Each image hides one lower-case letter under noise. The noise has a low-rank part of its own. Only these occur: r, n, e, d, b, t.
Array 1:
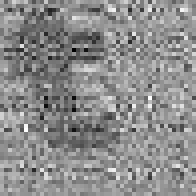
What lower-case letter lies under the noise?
t
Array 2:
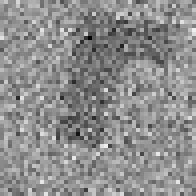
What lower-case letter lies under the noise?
r
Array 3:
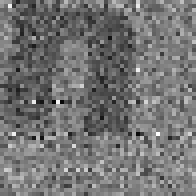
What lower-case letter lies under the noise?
n
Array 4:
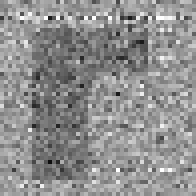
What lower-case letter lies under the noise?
r
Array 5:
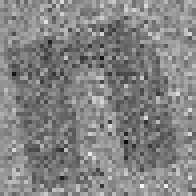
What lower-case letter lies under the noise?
n
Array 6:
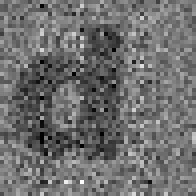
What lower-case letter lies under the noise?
d
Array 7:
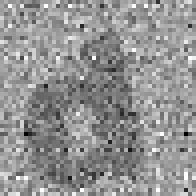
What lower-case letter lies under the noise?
d
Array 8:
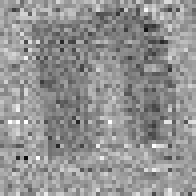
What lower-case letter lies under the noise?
n
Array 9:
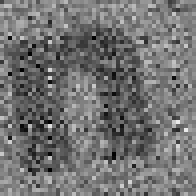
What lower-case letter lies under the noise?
n
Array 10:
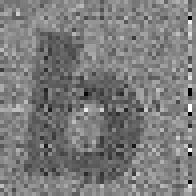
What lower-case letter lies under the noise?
b
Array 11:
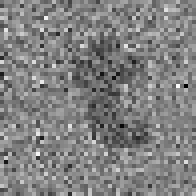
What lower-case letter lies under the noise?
t
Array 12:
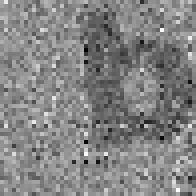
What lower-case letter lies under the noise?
b
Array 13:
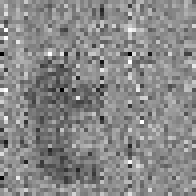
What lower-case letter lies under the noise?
t
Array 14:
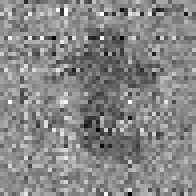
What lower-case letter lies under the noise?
t
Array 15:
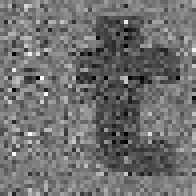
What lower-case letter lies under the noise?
t
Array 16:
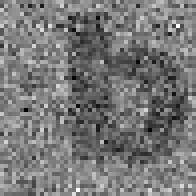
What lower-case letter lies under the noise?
b
